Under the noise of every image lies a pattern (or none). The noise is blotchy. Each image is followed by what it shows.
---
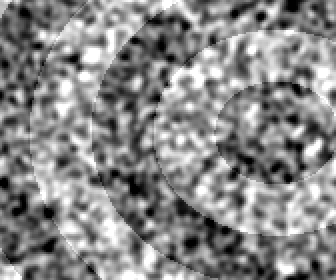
rings round one point
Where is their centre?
middle right
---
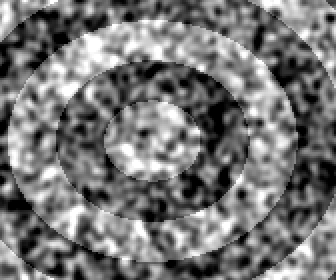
rings round one point
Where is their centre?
centre
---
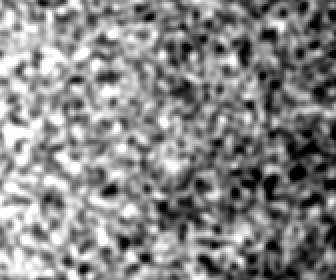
a smooth slope
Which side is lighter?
left
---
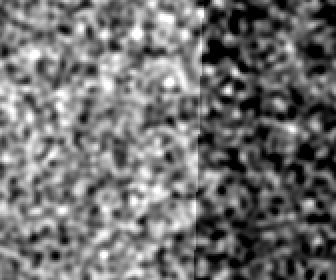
a sharp edge
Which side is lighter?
left
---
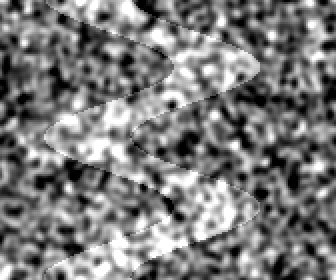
a wavy band
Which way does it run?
top to bottom
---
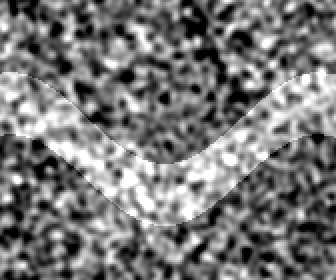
a wavy band
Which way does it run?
left to right
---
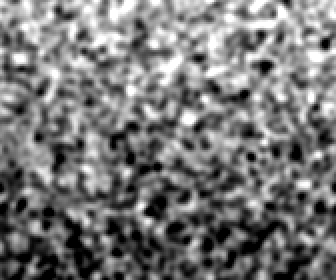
a smooth slope
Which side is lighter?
top
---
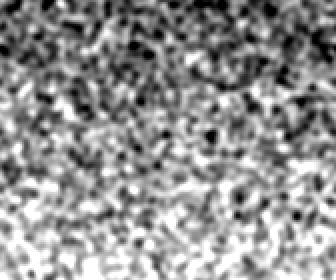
a smooth slope
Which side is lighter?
bottom
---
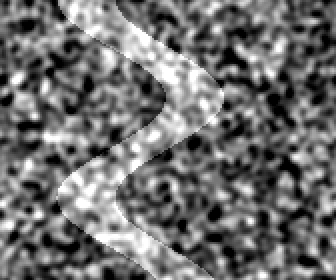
a wavy band
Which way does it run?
top to bottom
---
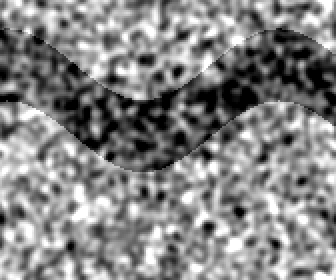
a wavy band
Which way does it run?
left to right
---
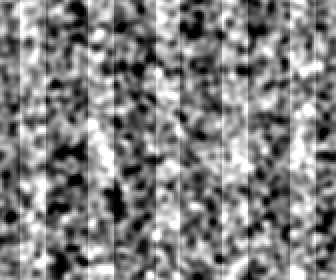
vertical stripes
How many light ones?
5
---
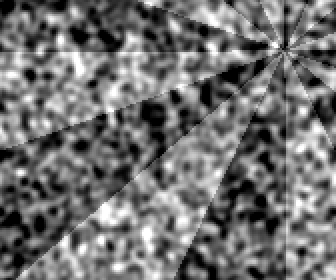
spokes from one point
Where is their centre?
top right
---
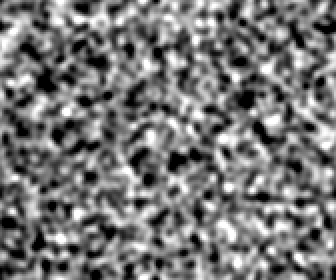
only noise
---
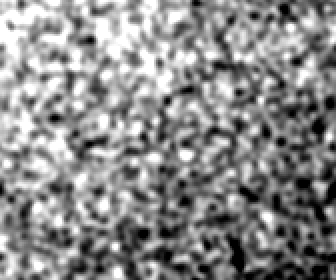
a smooth slope
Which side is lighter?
top left
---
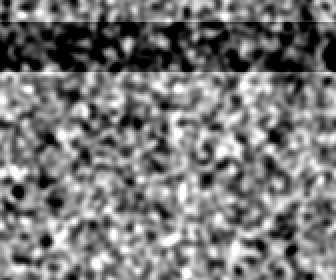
one horizontal stripe
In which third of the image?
top
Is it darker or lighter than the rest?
darker
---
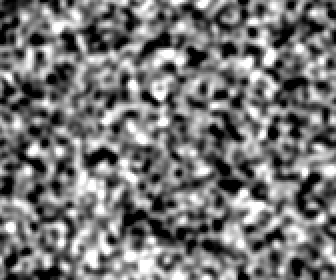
only noise
